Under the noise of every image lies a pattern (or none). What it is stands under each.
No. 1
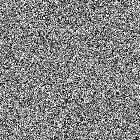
only noise
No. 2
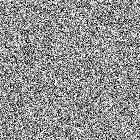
only noise
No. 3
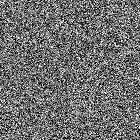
only noise
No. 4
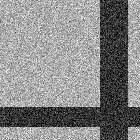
bands of rows crossing bands of columns
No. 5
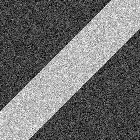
a diagonal band
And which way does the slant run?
bottom left to top right
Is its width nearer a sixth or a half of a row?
a half
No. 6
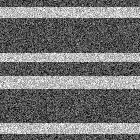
bands of rows
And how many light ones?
4
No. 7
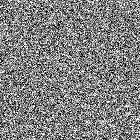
only noise
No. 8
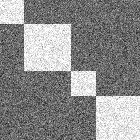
blocks along the diagonal
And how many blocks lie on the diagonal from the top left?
4
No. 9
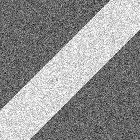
a diagonal band
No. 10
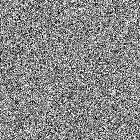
only noise
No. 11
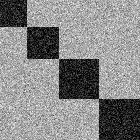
blocks along the diagonal
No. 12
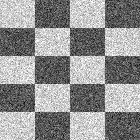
a checkerboard
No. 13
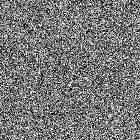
only noise
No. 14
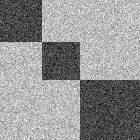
blocks along the diagonal
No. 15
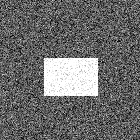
one block
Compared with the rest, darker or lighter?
lighter
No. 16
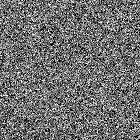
only noise
